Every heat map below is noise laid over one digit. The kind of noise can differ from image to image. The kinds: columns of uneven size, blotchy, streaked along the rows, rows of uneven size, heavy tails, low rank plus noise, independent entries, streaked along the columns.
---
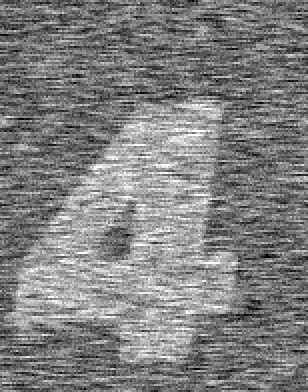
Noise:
streaked along the rows
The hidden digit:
4
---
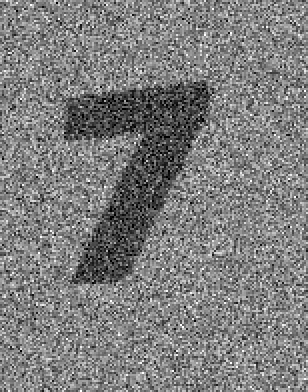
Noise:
independent entries
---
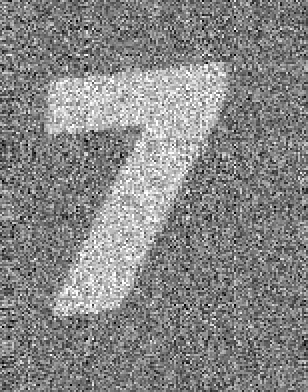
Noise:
low rank plus noise
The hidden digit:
7
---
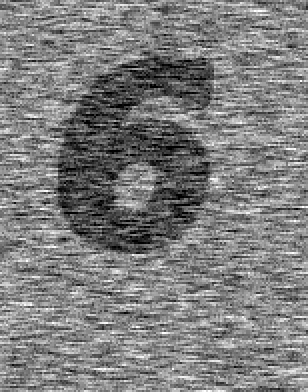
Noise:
streaked along the rows
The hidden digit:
6
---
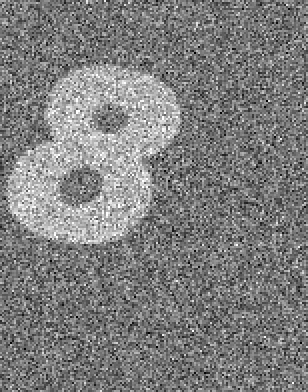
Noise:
independent entries
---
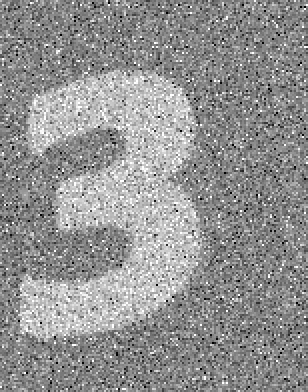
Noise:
heavy tails
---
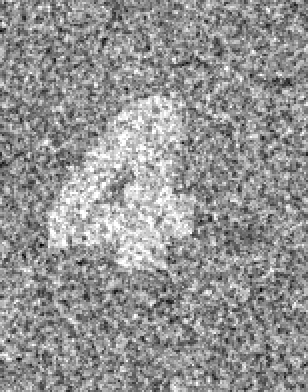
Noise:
blotchy
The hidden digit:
4
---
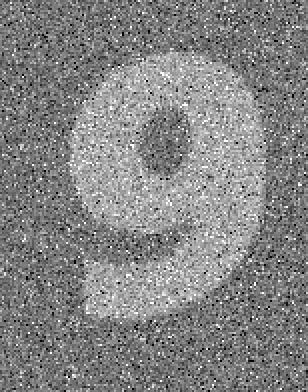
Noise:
heavy tails
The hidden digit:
9
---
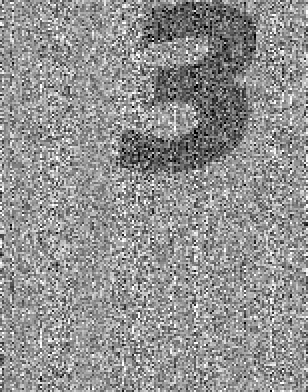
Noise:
columns of uneven size
